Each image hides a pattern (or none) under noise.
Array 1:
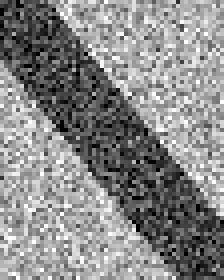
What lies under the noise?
a diagonal band
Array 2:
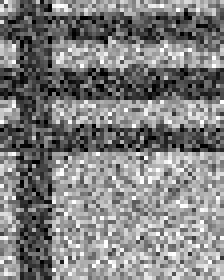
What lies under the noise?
bands of rows crossing bands of columns
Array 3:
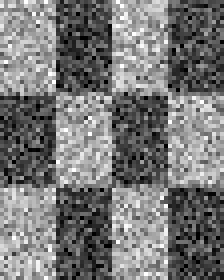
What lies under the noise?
a checkerboard
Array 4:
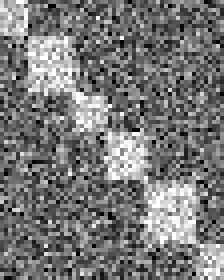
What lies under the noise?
blocks along the diagonal
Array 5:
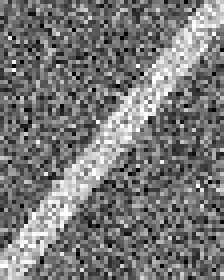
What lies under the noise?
a diagonal band
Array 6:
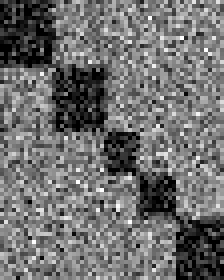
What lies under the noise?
blocks along the diagonal
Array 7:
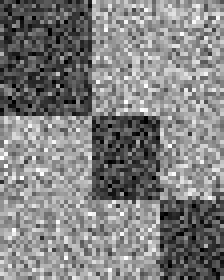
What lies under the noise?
blocks along the diagonal
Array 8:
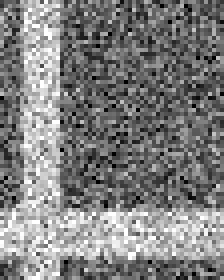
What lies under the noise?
bands of rows crossing bands of columns
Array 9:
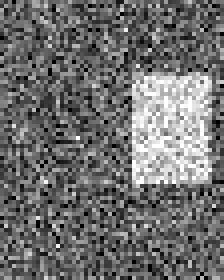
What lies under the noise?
one block
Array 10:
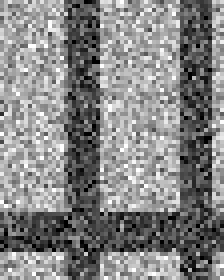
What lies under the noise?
bands of rows crossing bands of columns
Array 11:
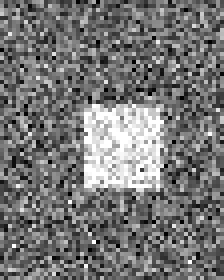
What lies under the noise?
one block
